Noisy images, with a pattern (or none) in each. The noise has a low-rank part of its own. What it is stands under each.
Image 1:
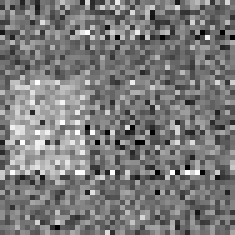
one block
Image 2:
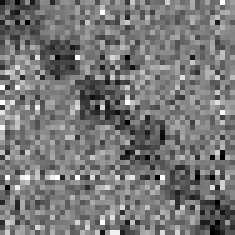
blocks along the diagonal
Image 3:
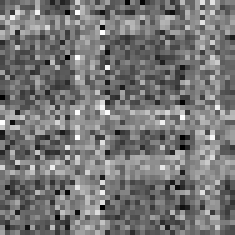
bands of rows crossing bands of columns
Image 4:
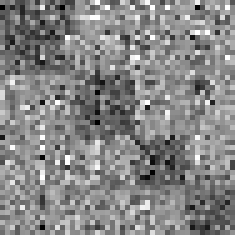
blocks along the diagonal
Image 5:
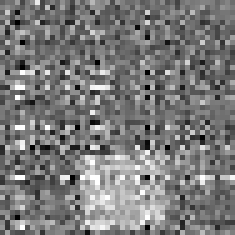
one block
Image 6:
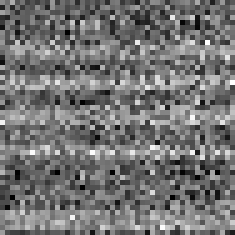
bands of rows
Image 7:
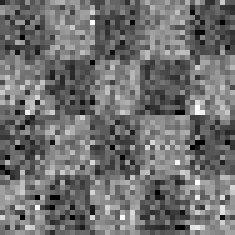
a checkerboard
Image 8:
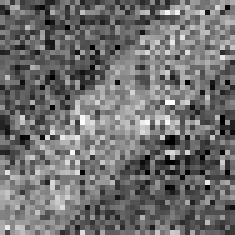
a diagonal band
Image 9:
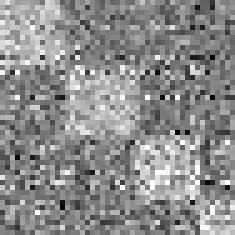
blocks along the diagonal
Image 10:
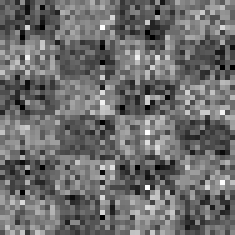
a checkerboard
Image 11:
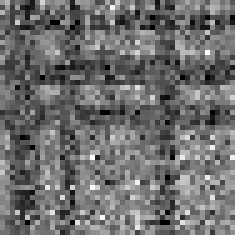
bands of rows crossing bands of columns
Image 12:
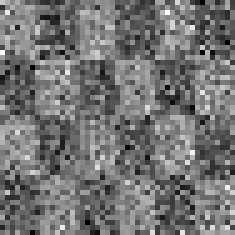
a checkerboard
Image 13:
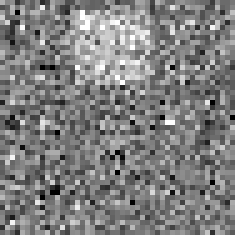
one block
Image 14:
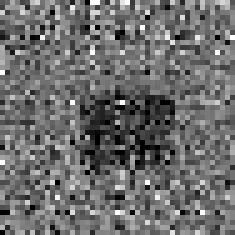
one block
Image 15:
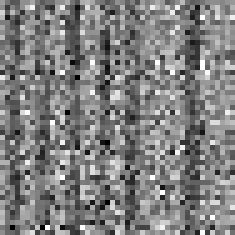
bands of columns
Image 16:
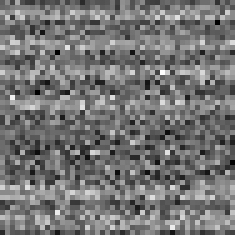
bands of rows
